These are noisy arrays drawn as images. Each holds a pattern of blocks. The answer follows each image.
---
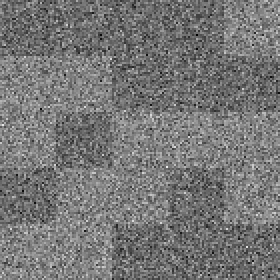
no symmetry
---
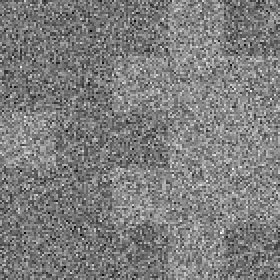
top and bottom mirror each other
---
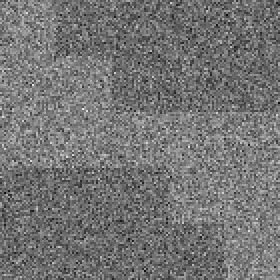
the same after a half turn
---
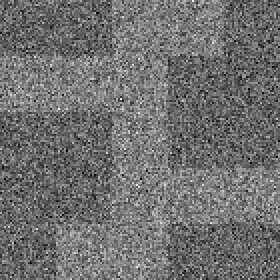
the same after a half turn
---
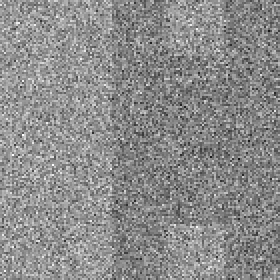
top and bottom mirror each other
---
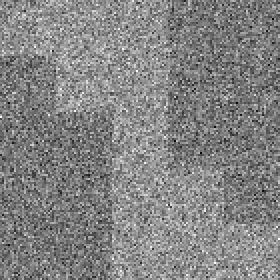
the same after a half turn
